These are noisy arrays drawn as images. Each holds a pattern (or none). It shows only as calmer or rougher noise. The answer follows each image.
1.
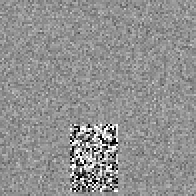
one block
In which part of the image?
bottom middle
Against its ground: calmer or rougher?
rougher
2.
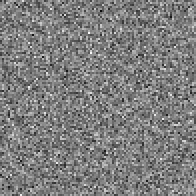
only noise
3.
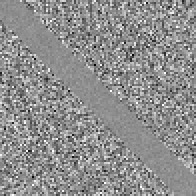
a diagonal band
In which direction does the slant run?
top left to bottom right
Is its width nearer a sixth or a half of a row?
a sixth
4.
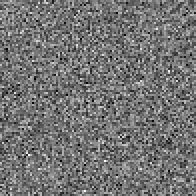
only noise
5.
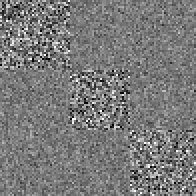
blocks along the diagonal
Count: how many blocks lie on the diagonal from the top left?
3
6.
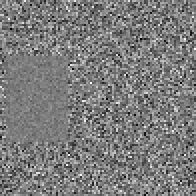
one block
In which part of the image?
middle left
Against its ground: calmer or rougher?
calmer
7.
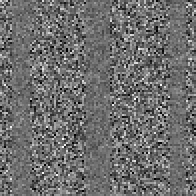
bands of columns
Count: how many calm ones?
3
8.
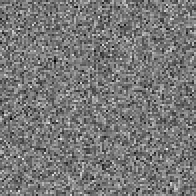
only noise
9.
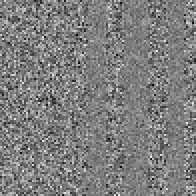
bands of columns
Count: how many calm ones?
3
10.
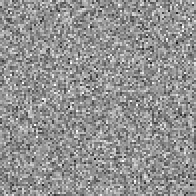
only noise
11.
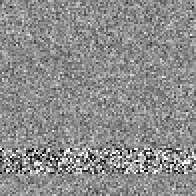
one band of rows
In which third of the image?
bottom
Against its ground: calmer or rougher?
rougher
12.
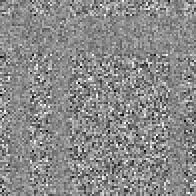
bands of rows crossing bands of columns
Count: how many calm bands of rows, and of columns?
1 and 3
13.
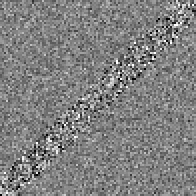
a diagonal band
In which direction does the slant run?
bottom left to top right
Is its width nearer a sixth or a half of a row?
a sixth
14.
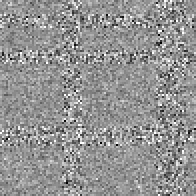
bands of rows crossing bands of columns
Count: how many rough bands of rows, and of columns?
3 and 2
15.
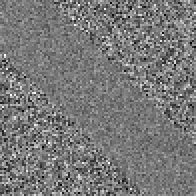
a diagonal band
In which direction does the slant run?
top left to bottom right
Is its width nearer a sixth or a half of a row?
a half
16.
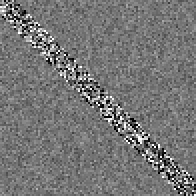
a diagonal band
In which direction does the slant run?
top left to bottom right
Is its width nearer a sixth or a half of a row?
a sixth
